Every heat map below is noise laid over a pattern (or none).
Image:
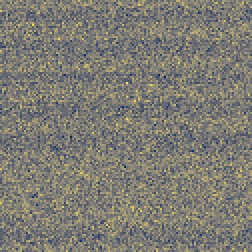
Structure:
bands of rows
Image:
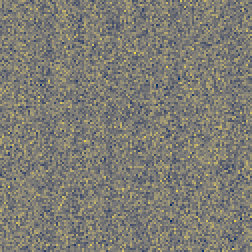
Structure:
bands of columns
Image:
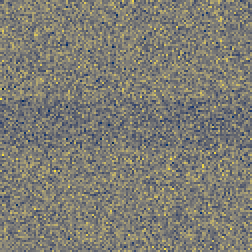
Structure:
one band of rows
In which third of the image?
middle
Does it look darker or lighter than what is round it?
darker
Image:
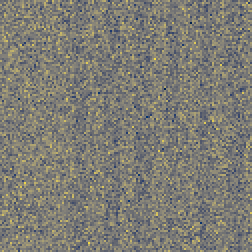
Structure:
bands of columns
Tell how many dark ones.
6
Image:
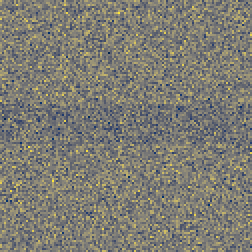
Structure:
one band of rows
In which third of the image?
middle
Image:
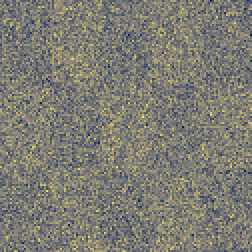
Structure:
a checkerboard
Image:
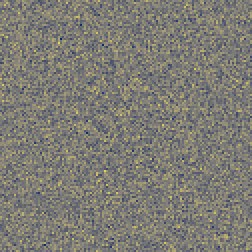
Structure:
only noise
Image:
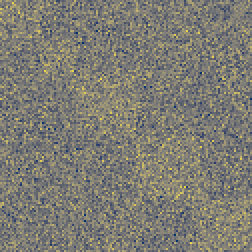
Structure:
blocks along the diagonal
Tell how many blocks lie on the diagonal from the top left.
5
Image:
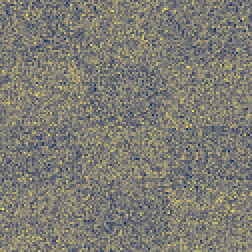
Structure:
a checkerboard
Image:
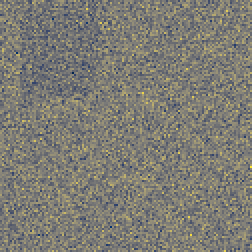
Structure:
one block
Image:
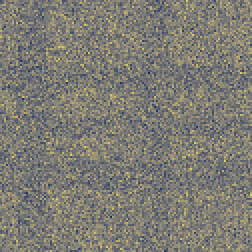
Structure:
bands of rows crossing bands of columns
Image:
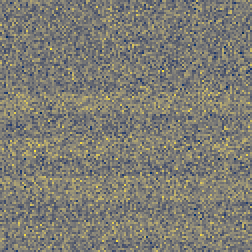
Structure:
bands of rows
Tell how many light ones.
4
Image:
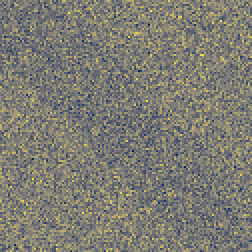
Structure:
a diagonal band
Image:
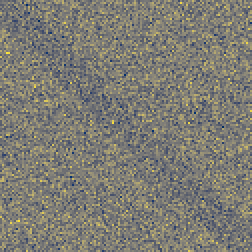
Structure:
a diagonal band
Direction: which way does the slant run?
top left to bottom right
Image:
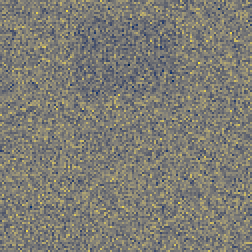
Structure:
one block
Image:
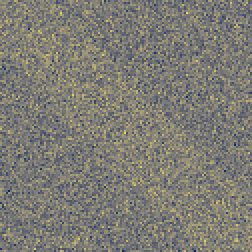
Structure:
a diagonal band
